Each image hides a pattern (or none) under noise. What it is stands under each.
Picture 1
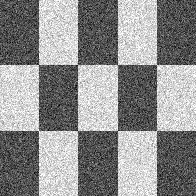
a checkerboard
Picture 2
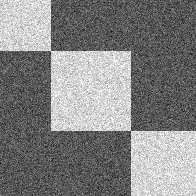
blocks along the diagonal
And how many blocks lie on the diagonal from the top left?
3
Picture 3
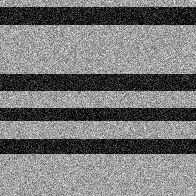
bands of rows
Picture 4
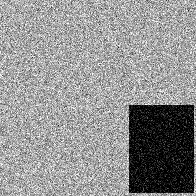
one block
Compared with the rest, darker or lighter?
darker
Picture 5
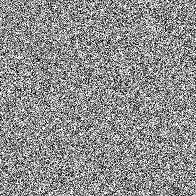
only noise
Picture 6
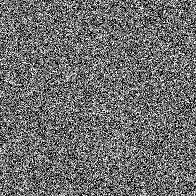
only noise
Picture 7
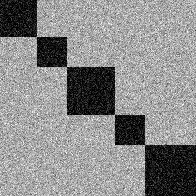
blocks along the diagonal
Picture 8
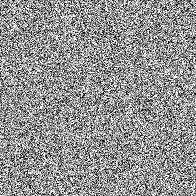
only noise
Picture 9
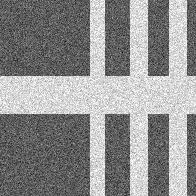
bands of rows crossing bands of columns
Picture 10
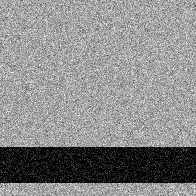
one band of rows
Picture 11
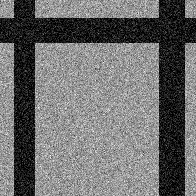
bands of rows crossing bands of columns
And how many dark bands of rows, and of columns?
1 and 2
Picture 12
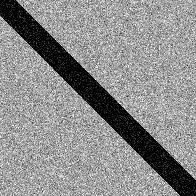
a diagonal band
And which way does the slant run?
top left to bottom right
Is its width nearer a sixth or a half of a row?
a sixth
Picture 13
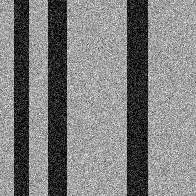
bands of columns
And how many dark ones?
3
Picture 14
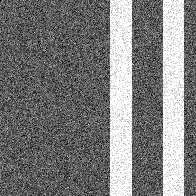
bands of columns
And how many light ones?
2
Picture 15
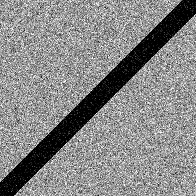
a diagonal band
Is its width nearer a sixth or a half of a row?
a sixth
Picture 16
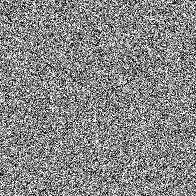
only noise
